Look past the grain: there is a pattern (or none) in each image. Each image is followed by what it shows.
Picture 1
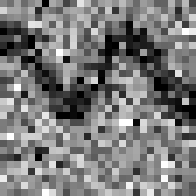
a wavy band
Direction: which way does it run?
left to right
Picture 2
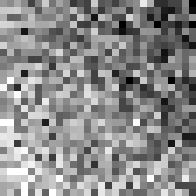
a smooth slope
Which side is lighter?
bottom left
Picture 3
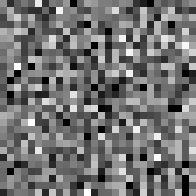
only noise
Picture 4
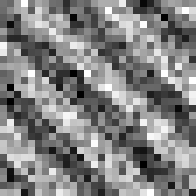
diagonal stripes
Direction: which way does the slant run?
top left to bottom right
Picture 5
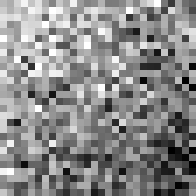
a smooth slope
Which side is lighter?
top left
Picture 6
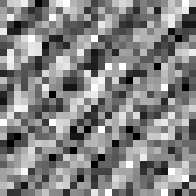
diagonal stripes
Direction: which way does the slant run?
bottom left to top right
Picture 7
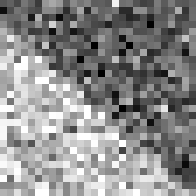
a sharp edge
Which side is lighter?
bottom left
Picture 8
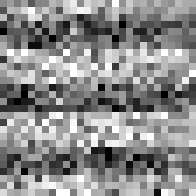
horizontal stripes
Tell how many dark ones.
3
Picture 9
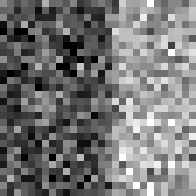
a sharp edge
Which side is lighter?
right
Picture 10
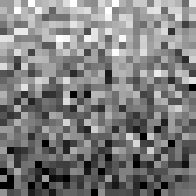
a smooth slope
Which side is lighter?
top
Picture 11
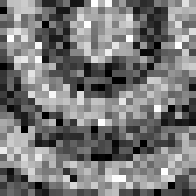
rings round one point
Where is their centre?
top middle
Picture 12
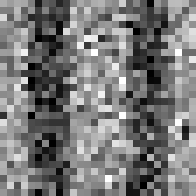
vertical stripes
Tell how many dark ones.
2
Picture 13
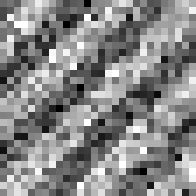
diagonal stripes
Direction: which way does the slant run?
bottom left to top right
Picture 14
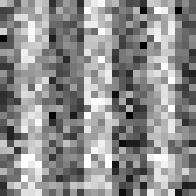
vertical stripes
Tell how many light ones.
3
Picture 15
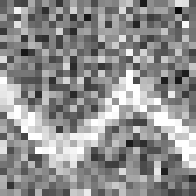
a wavy band
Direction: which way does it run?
left to right
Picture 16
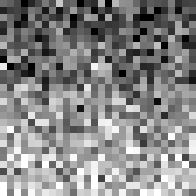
a smooth slope
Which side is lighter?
bottom
